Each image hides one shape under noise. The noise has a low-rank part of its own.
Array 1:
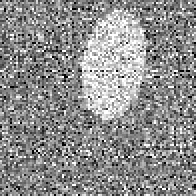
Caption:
light ellipse
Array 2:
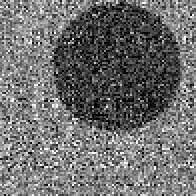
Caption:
dark disc
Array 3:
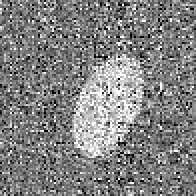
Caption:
light ellipse
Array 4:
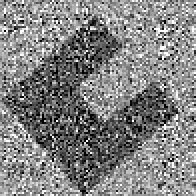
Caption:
dark square with a notch
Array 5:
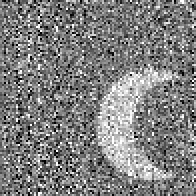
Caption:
light crescent
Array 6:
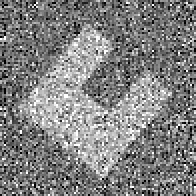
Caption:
light square with a notch
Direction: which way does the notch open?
up and right
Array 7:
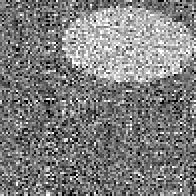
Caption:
light ellipse
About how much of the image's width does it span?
two thirds
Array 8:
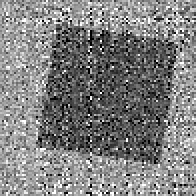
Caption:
dark square
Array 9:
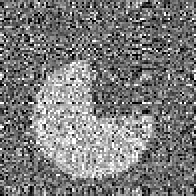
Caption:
light disc with a wedge cut out
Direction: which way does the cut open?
up and right
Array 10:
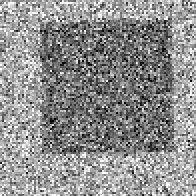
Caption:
dark square
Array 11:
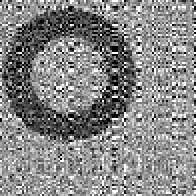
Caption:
dark ring
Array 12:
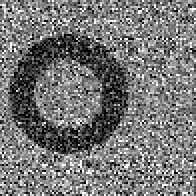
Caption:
dark ring
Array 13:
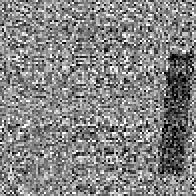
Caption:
dark bar
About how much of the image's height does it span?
two thirds
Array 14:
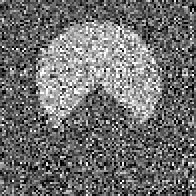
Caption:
light disc with a wedge cut out
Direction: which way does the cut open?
down
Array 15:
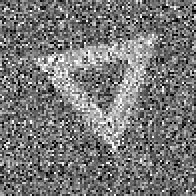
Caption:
light triangle frame
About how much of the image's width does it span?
two thirds
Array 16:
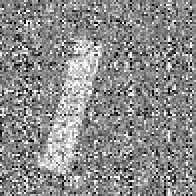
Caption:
light bar
